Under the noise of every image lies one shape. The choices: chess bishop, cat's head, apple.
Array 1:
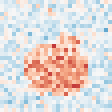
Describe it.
red apple
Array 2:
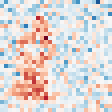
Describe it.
red chess bishop
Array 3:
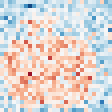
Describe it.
red apple
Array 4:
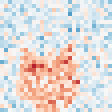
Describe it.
red cat's head
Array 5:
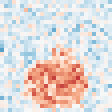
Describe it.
red apple
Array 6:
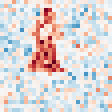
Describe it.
red chess bishop
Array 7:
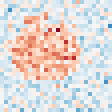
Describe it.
red apple
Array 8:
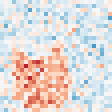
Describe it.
red cat's head
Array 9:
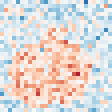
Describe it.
red apple
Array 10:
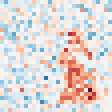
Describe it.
red chess bishop
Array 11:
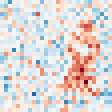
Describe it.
red chess bishop
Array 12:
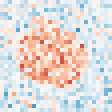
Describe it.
red apple
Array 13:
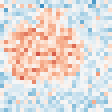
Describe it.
red apple
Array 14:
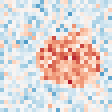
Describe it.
red apple
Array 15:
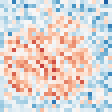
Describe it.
red apple
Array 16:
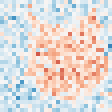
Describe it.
red cat's head
